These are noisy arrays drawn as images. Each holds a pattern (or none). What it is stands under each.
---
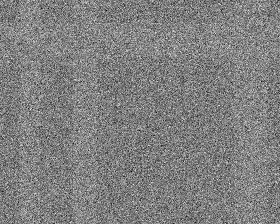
bands of rows crossing bands of columns
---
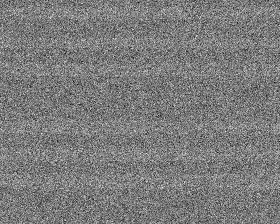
bands of rows
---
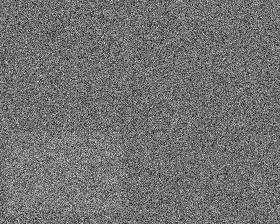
one block
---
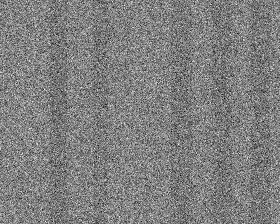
bands of columns
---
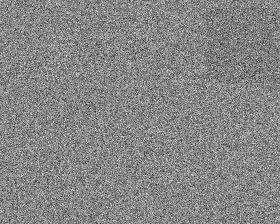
one block
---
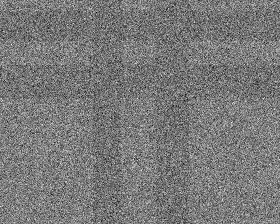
bands of rows crossing bands of columns
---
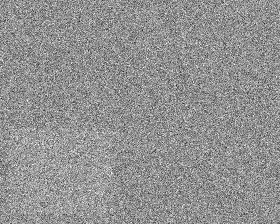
one block
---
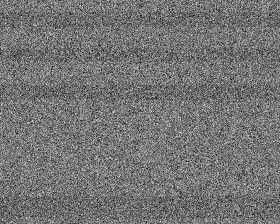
bands of rows
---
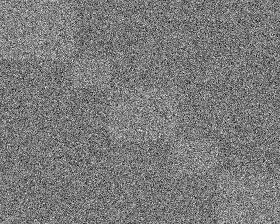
blocks along the diagonal
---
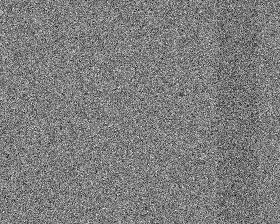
one band of columns
